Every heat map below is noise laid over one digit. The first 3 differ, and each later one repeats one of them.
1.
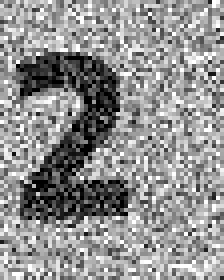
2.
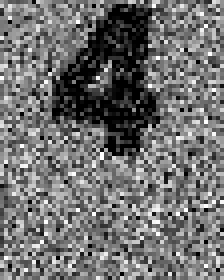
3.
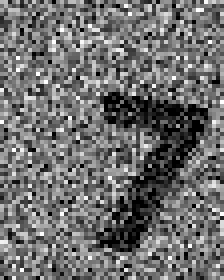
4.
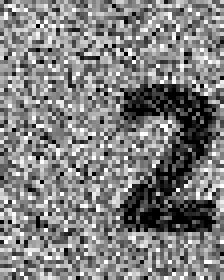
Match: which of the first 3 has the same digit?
1
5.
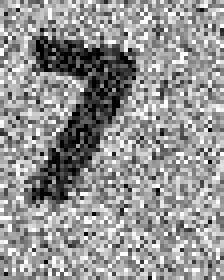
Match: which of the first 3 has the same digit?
3
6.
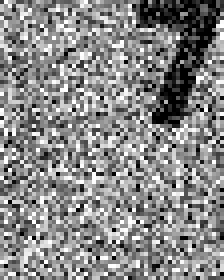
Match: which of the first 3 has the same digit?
3
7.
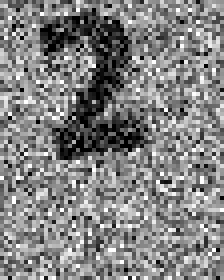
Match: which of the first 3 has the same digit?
1
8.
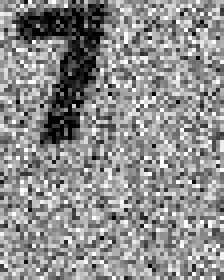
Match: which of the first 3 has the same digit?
3
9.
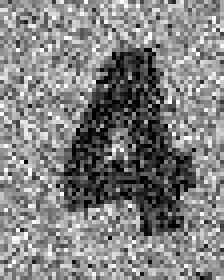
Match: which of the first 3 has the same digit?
2
